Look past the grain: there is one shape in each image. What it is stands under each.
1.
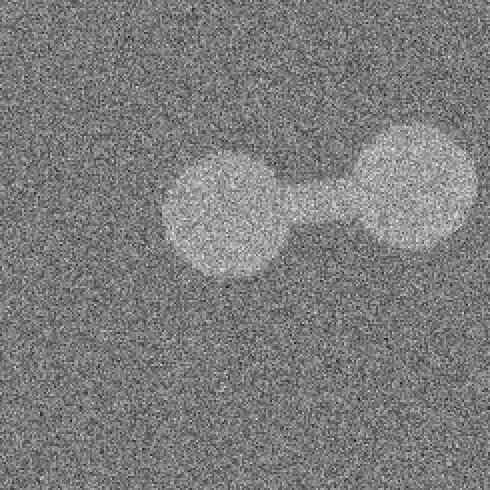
dumbbell
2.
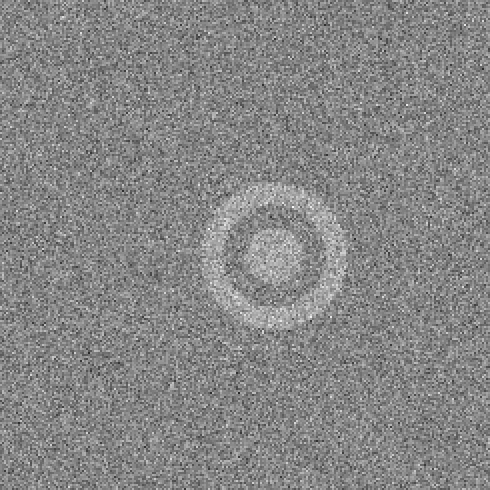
bullseye
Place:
centre
